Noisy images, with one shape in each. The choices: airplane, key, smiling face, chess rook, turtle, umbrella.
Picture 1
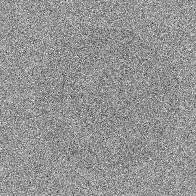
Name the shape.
smiling face
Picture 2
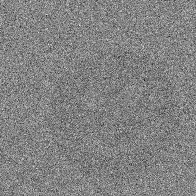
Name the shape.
smiling face
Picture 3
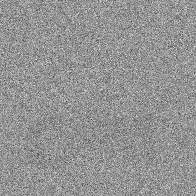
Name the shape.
key
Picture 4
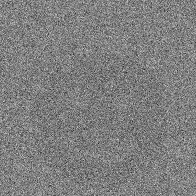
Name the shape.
smiling face
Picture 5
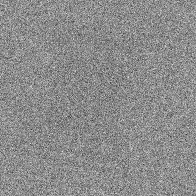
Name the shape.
chess rook
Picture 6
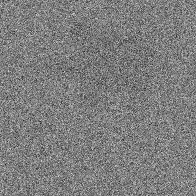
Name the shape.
turtle
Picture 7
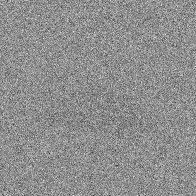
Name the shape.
umbrella
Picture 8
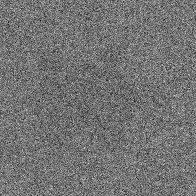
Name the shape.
turtle
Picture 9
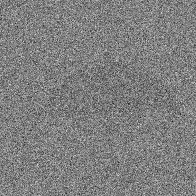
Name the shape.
umbrella
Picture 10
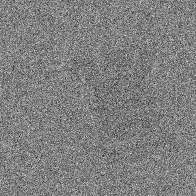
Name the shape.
chess rook
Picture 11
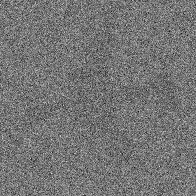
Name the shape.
airplane
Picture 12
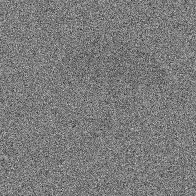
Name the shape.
umbrella
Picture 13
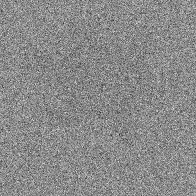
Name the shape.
turtle
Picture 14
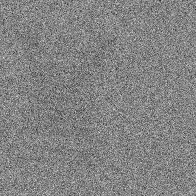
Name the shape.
chess rook
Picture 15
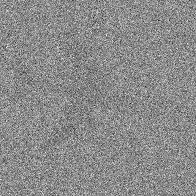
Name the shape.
airplane
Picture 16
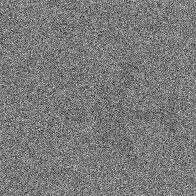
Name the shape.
airplane
